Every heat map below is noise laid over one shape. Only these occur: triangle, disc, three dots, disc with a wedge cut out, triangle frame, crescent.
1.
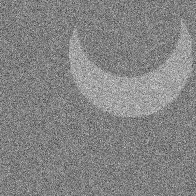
light crescent
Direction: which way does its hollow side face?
up
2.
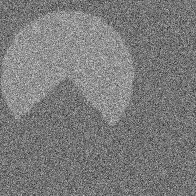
light disc with a wedge cut out
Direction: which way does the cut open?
down
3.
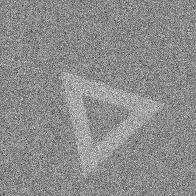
light triangle frame
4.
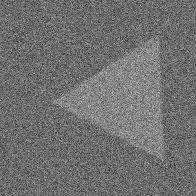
light triangle
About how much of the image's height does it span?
two thirds
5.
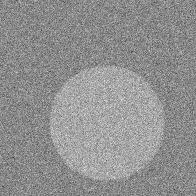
light disc
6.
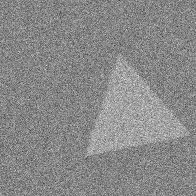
light triangle
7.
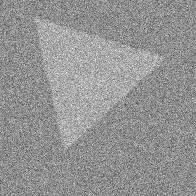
light triangle
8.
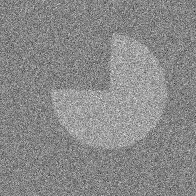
light disc with a wedge cut out
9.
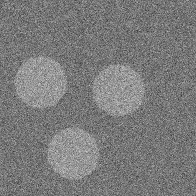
light three dots
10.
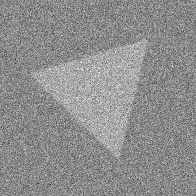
light triangle
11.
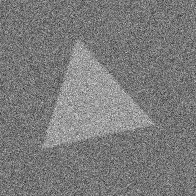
light triangle
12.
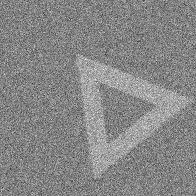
light triangle frame
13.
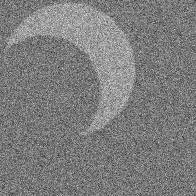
light crescent
